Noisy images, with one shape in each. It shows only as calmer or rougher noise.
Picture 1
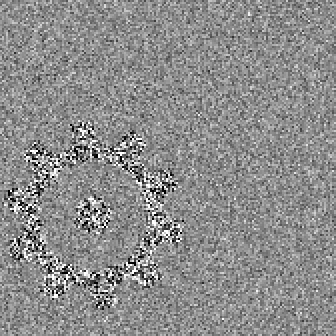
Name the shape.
gear
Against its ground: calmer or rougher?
rougher
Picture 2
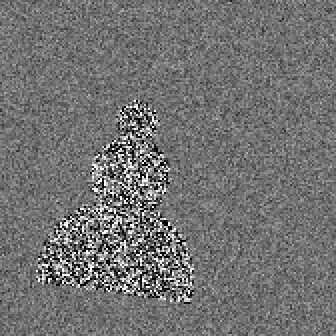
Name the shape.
chess pawn
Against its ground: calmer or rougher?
rougher
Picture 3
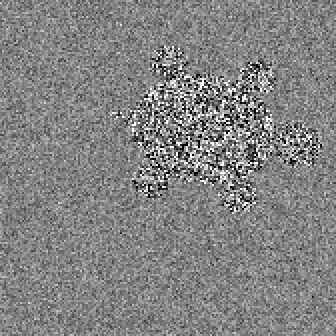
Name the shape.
turtle
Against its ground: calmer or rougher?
rougher
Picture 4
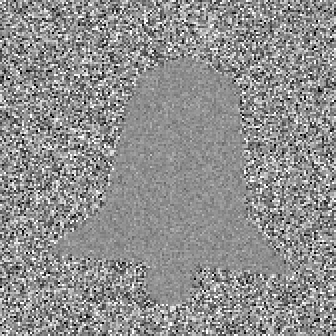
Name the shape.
bell
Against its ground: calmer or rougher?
calmer
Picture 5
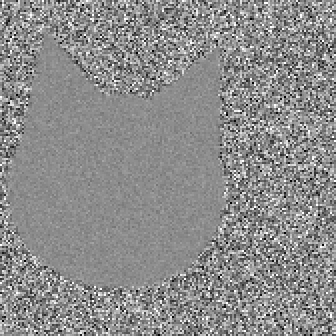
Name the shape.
cat's head
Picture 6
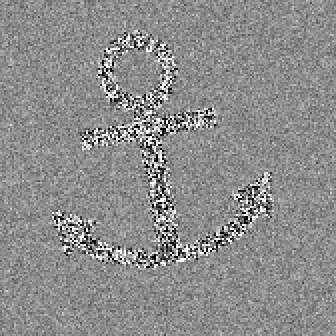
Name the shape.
anchor
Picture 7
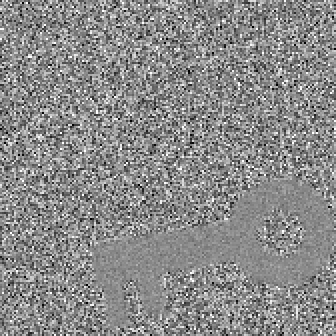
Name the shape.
key
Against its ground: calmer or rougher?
calmer
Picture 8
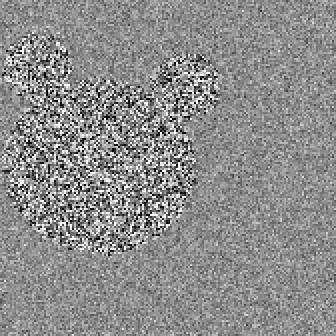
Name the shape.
bear's head
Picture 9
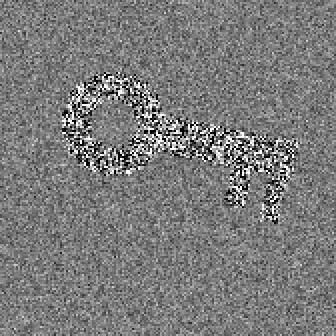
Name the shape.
key
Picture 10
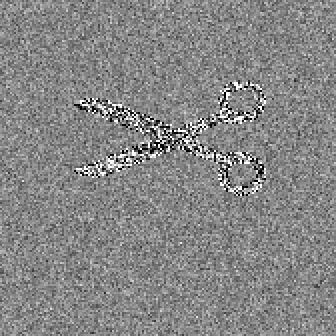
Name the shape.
pair of scissors
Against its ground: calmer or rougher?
rougher
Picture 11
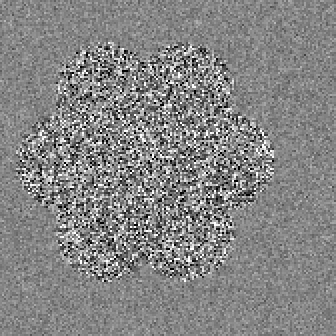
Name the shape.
flower
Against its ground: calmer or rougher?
rougher
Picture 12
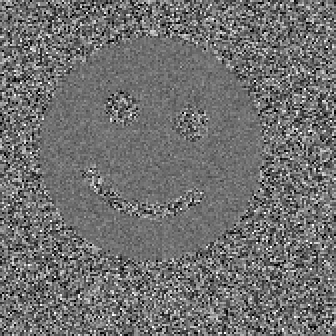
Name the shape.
smiling face
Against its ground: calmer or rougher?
calmer
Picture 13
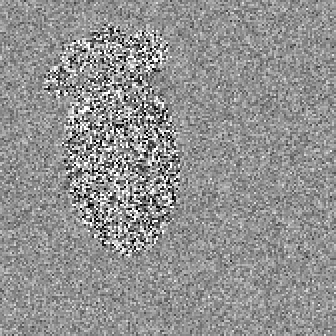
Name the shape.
footprint
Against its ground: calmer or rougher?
rougher
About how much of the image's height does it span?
two thirds
